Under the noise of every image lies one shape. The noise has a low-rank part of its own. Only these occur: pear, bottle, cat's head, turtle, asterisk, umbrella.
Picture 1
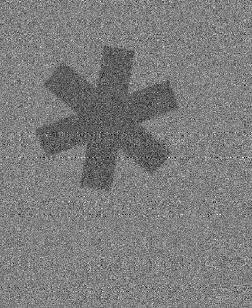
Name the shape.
asterisk
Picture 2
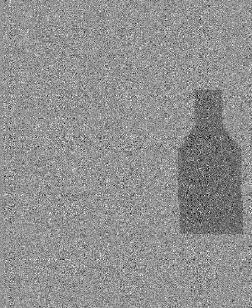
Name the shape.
bottle
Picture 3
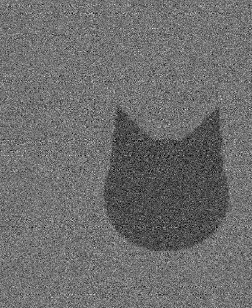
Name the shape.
cat's head
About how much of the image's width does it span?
half
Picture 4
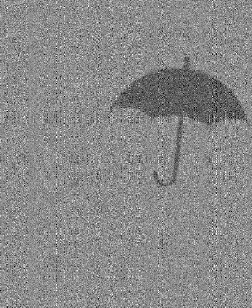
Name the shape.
umbrella
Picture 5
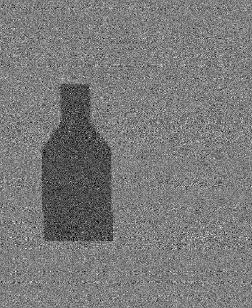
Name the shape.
bottle
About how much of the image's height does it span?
half
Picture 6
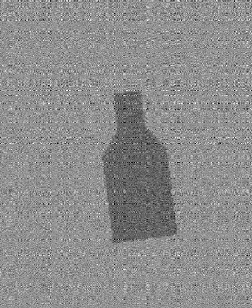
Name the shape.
bottle
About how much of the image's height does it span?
half
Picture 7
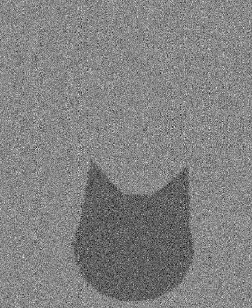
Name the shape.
cat's head
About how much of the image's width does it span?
half
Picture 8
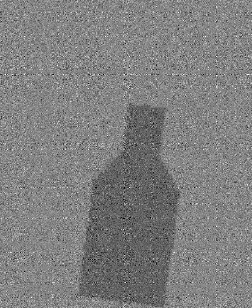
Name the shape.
bottle
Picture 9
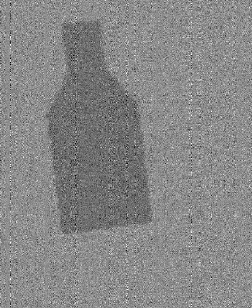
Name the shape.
bottle
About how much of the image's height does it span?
two thirds
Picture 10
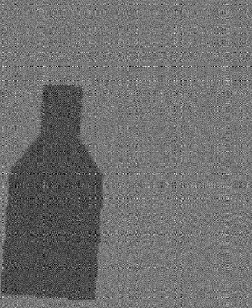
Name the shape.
bottle
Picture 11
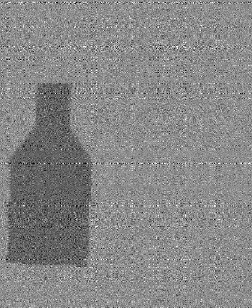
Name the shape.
bottle
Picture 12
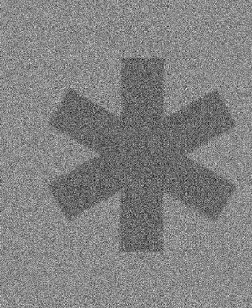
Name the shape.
asterisk
